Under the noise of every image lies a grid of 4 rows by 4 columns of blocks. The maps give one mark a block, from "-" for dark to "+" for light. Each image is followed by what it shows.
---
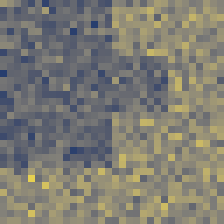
--++
---+
--++
++++
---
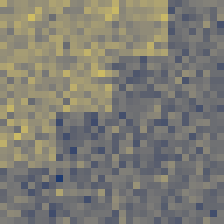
+++-
++--
+---
----
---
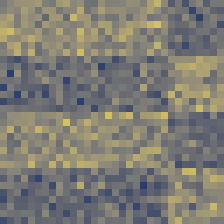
+++-
---+
+++-
---+
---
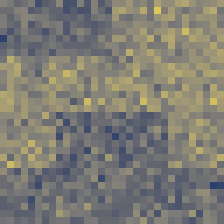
--++
++++
+--+
----
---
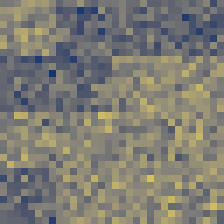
+---
--++
++++
-+++
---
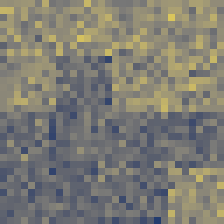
++++
+-++
----
---+
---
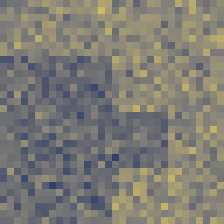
++++
--++
---+
--++
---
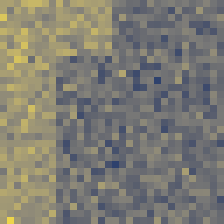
++--
+---
+---
+---
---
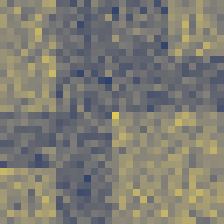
+--+
+---
--++
+-++
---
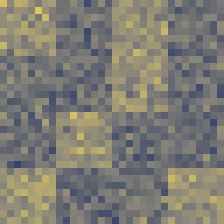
+-+-
--+-
-+--
+--+
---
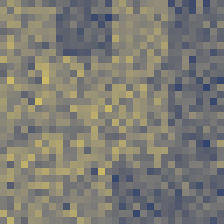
+-+-
+++-
+++-
++--
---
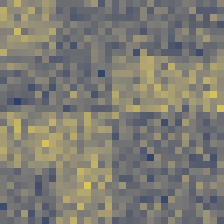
+---
--++
++--
-+--
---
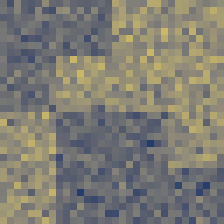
--++
-+++
+--+
+---
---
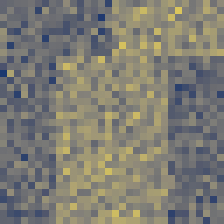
--++
-++-
-++-
-++-
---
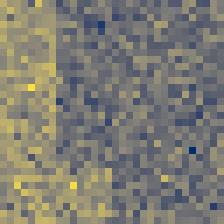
+---
+---
+---
++--
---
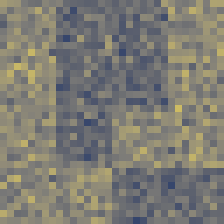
+--+
+--+
+-++
++--
